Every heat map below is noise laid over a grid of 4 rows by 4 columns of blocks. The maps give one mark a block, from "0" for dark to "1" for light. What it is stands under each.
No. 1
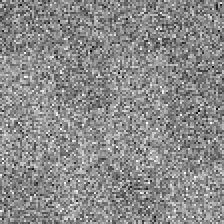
0000
1010
1110
0101
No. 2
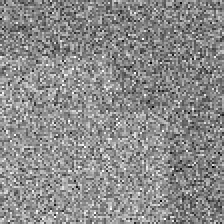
0000
1100
1110
1110
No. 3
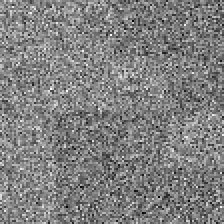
1100
1110
1001
1000
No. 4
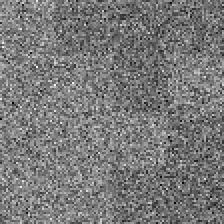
1000
1101
1110
1100
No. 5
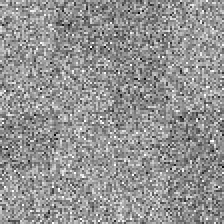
1001
1101
0110
1110
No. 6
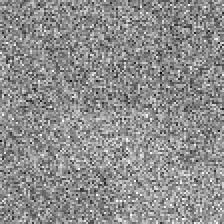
0000
0000
0110
0011
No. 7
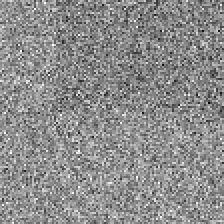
1000
1000
1111
1111
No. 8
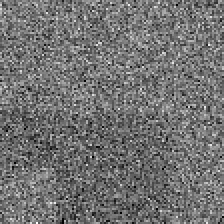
1111
1111
0001
1001
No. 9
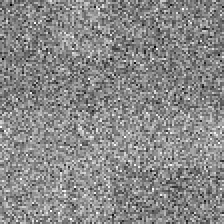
0100
0000
1111
1100
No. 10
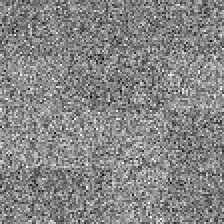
0000
1001
1110
0010
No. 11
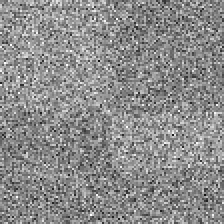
1100
1100
0011
0000
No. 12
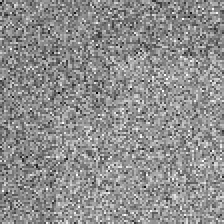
0000
0011
0111
0111
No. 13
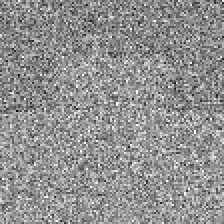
0000
0110
1111
1111
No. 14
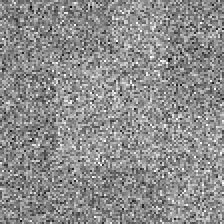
0010
0110
0111
0001
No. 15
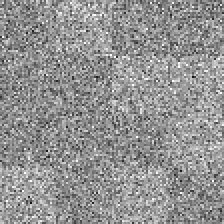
0100
0011
0001
1010
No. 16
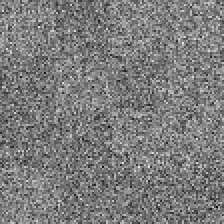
1011
0101
0011
1000
